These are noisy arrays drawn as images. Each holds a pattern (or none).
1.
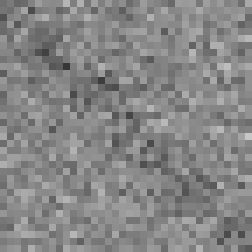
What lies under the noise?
blocks along the diagonal
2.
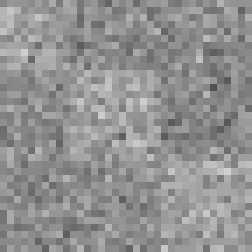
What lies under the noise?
blocks along the diagonal
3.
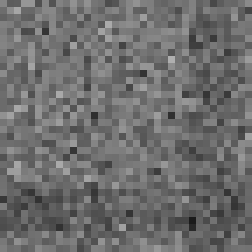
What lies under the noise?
bands of rows crossing bands of columns
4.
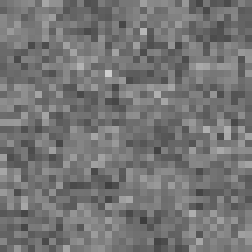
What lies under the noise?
a checkerboard
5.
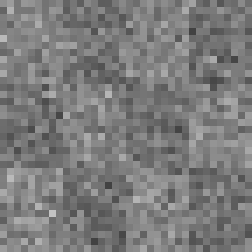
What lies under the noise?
a checkerboard
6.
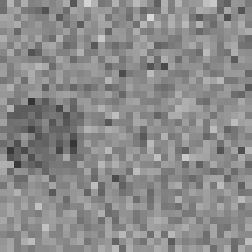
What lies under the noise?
one block
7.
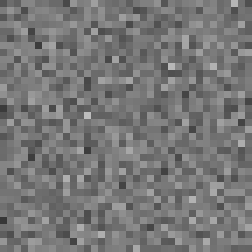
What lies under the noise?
only noise
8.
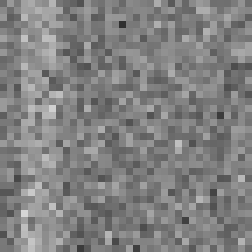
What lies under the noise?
one band of columns
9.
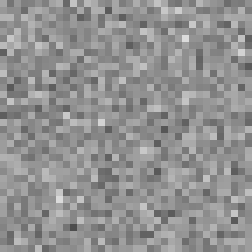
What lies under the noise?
only noise
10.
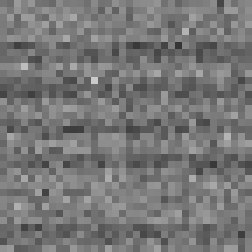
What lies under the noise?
bands of rows
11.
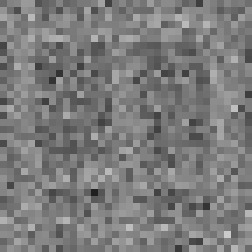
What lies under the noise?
bands of rows crossing bands of columns
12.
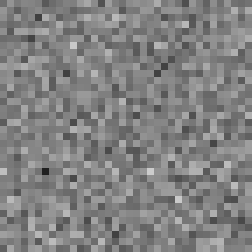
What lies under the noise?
only noise
